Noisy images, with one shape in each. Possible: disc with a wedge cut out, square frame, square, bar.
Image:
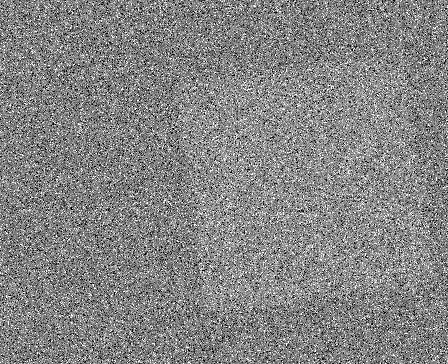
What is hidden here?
light square
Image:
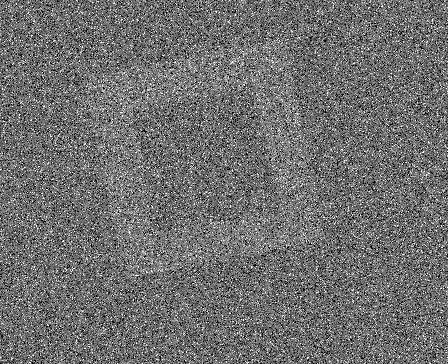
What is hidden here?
light square frame
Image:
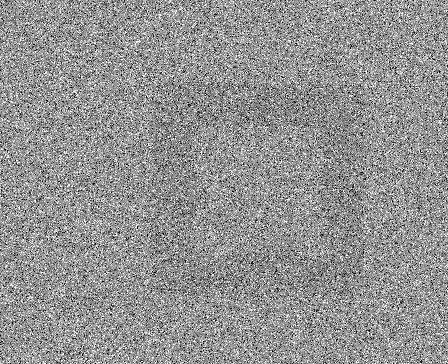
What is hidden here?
dark square frame
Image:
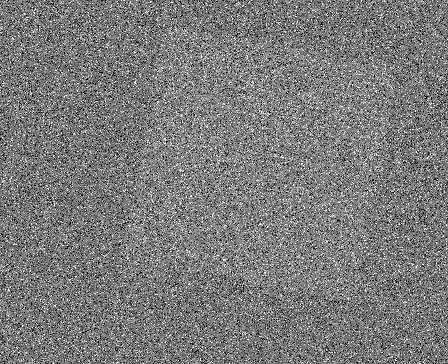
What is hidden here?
light square
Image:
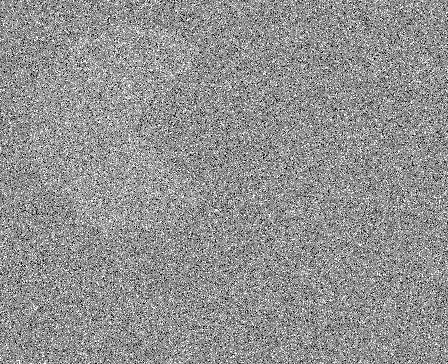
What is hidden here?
light disc with a wedge cut out
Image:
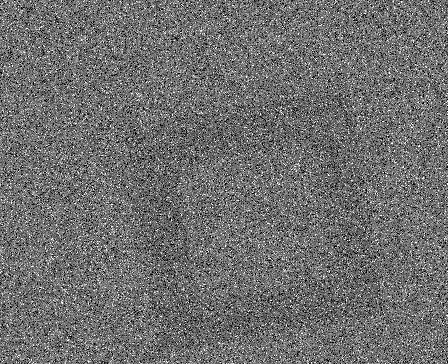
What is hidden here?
dark square frame
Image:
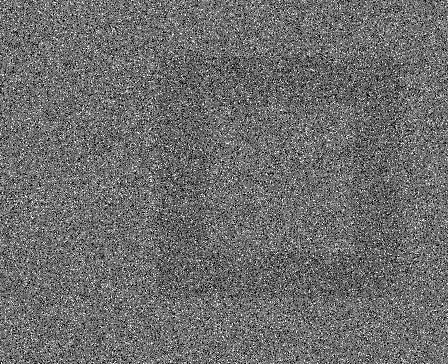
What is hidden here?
dark square frame
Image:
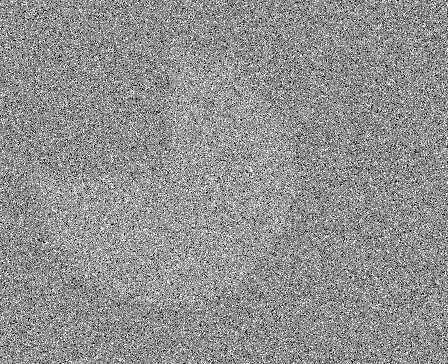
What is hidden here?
light disc with a wedge cut out
